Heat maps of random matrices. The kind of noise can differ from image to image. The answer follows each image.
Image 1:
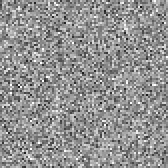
independent entries
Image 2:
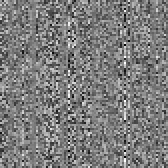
columns of uneven size
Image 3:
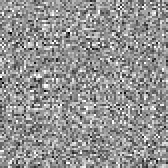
low rank plus noise
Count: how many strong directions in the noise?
five to eight
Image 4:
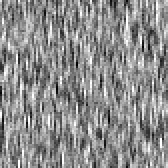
streaked along the columns
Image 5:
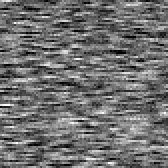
streaked along the rows
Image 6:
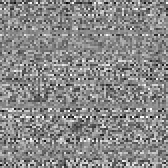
rows of uneven size
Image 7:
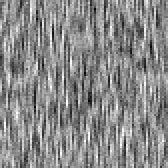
streaked along the columns
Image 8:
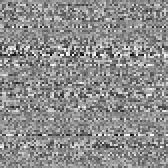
rows of uneven size
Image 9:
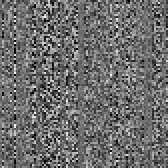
columns of uneven size
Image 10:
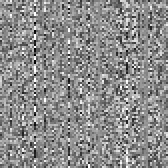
columns of uneven size
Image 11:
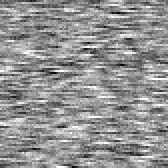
streaked along the rows
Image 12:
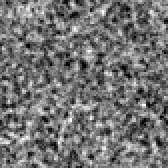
blotchy
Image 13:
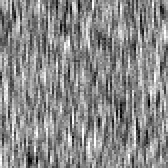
streaked along the columns
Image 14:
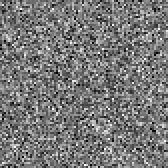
independent entries
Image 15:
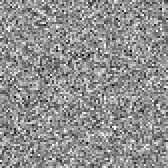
independent entries
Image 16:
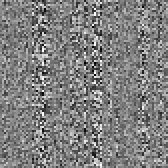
columns of uneven size
